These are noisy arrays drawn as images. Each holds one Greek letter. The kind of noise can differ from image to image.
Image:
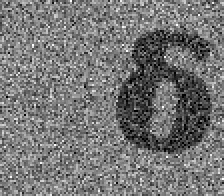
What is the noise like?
independent entries
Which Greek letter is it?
delta
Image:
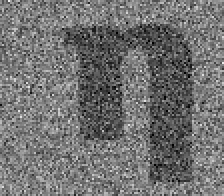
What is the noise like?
independent entries
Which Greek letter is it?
eta
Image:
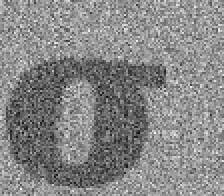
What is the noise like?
low rank plus noise
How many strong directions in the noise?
one
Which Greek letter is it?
sigma
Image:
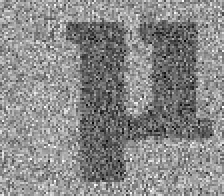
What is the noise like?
low rank plus noise
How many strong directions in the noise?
three or four
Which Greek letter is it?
mu
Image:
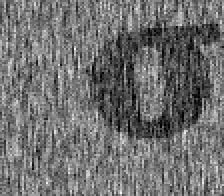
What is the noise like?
streaked along the columns
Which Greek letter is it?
sigma
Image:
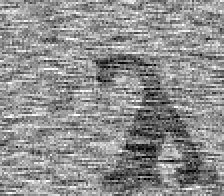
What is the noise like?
streaked along the rows
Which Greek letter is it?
lambda
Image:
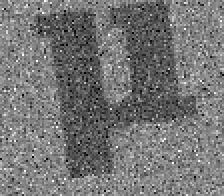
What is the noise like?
heavy tails
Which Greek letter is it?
mu
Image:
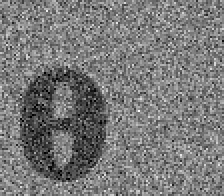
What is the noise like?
independent entries
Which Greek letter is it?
theta
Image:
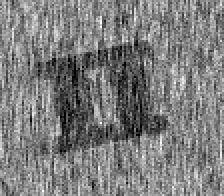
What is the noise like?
streaked along the columns
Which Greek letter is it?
pi
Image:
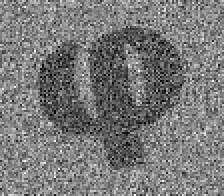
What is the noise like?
low rank plus noise
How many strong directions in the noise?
five to eight
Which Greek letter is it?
phi
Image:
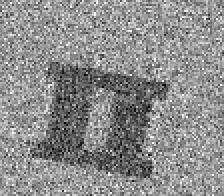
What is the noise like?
low rank plus noise
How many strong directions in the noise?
one
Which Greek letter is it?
pi
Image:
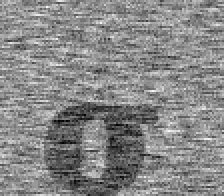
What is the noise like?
streaked along the rows
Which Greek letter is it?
sigma
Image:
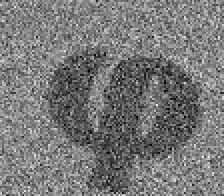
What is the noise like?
low rank plus noise
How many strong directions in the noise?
one
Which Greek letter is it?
phi
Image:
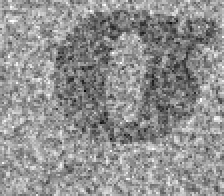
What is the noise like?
blotchy
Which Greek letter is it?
sigma
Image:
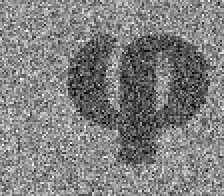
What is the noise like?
independent entries
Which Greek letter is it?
phi
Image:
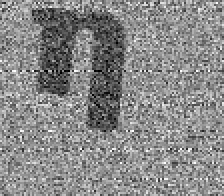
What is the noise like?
rows of uneven size
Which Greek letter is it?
eta
